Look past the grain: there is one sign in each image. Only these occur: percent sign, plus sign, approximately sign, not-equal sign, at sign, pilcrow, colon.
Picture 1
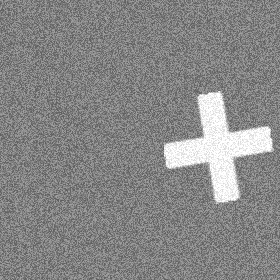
plus sign
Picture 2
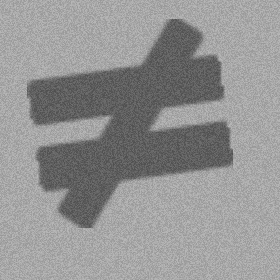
not-equal sign
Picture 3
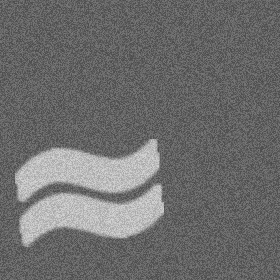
approximately sign
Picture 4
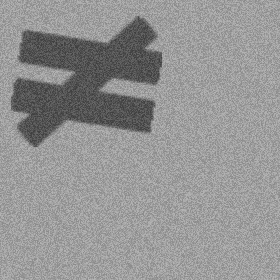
not-equal sign
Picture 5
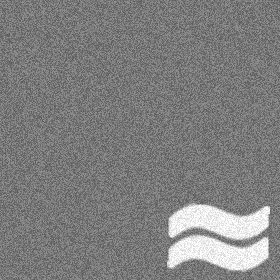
approximately sign
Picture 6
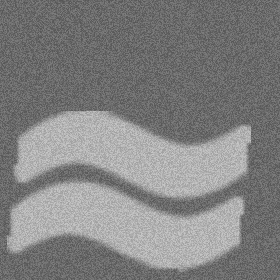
approximately sign
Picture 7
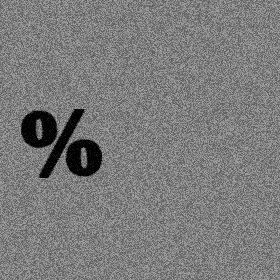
percent sign
